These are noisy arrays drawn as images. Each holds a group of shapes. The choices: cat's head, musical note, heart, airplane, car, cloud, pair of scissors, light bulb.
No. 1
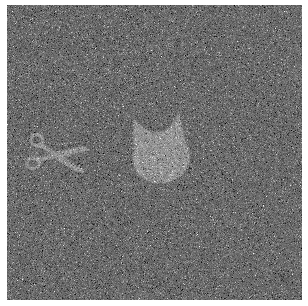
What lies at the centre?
cat's head
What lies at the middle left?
pair of scissors
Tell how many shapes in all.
2
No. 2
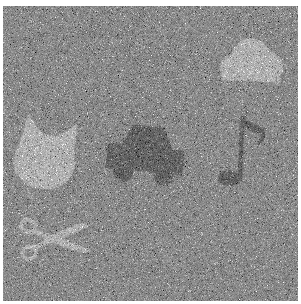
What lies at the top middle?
nothing
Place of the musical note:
middle right
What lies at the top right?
cloud
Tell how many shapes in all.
5
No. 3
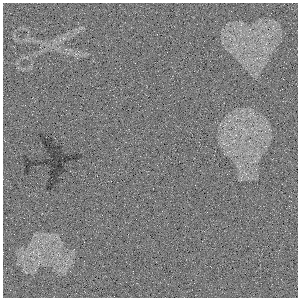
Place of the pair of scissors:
top left
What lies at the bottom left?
car
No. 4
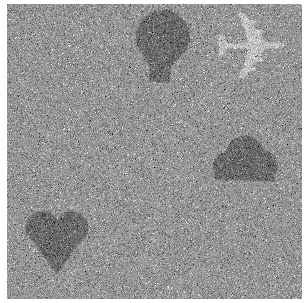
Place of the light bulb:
top middle
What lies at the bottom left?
heart
